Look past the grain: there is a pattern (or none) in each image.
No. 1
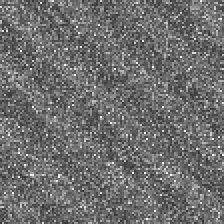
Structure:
diagonal stripes
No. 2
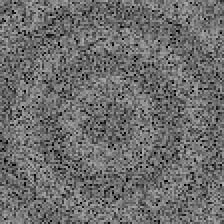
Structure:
rings round one point
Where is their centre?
centre
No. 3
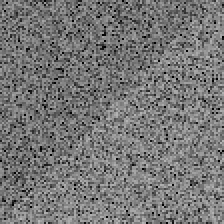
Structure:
a sharp edge
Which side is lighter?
bottom right
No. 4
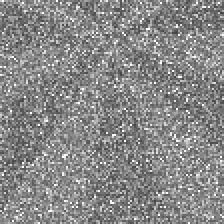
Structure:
spokes from one point
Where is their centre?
top middle
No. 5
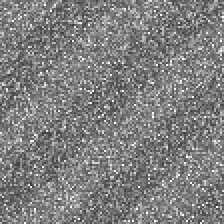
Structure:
diagonal stripes
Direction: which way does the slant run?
bottom left to top right
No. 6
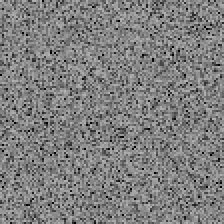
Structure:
only noise
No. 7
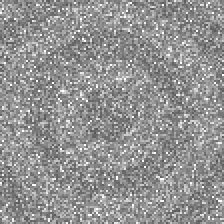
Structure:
rings round one point
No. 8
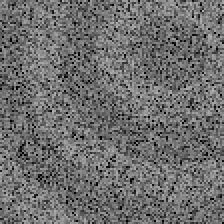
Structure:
rings round one point
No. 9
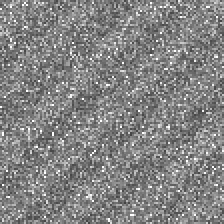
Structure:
diagonal stripes
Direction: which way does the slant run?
bottom left to top right
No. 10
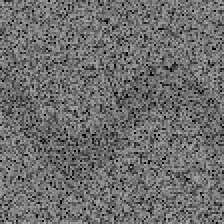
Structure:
a wavy band
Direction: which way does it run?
left to right
